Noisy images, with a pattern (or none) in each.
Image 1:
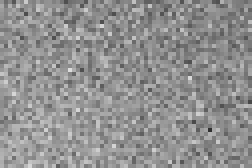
a smooth slope
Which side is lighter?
bottom left
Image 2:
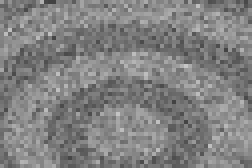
rings round one point
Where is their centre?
bottom middle
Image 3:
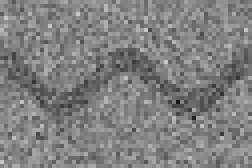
a wavy band
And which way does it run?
left to right
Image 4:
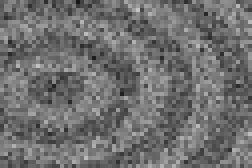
rings round one point
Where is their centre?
middle left
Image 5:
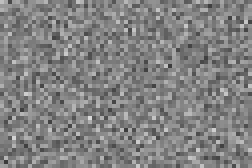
only noise
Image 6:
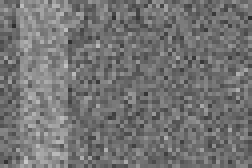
one vertical stripe
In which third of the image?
left
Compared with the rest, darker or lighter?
lighter
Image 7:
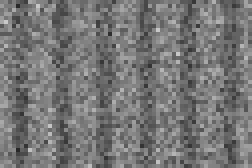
vertical stripes
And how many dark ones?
6
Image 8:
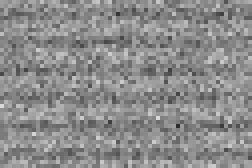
horizontal stripes
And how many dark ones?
6
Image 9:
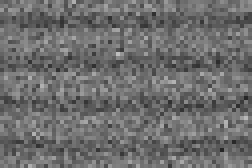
horizontal stripes
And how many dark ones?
4
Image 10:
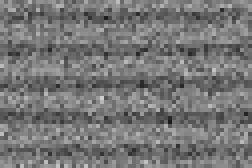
horizontal stripes
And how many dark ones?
5
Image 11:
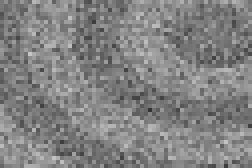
rings round one point
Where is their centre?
top right
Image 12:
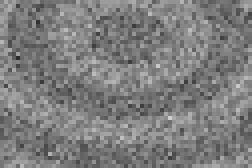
rings round one point
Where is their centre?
top middle
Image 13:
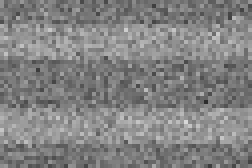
horizontal stripes
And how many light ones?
2
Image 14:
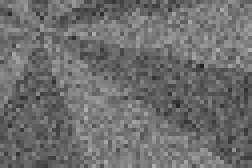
spokes from one point
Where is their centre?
top left
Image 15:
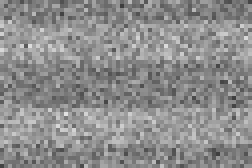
horizontal stripes
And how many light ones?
2
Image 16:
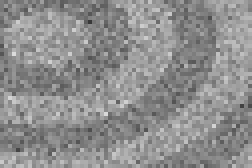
rings round one point
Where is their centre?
top left
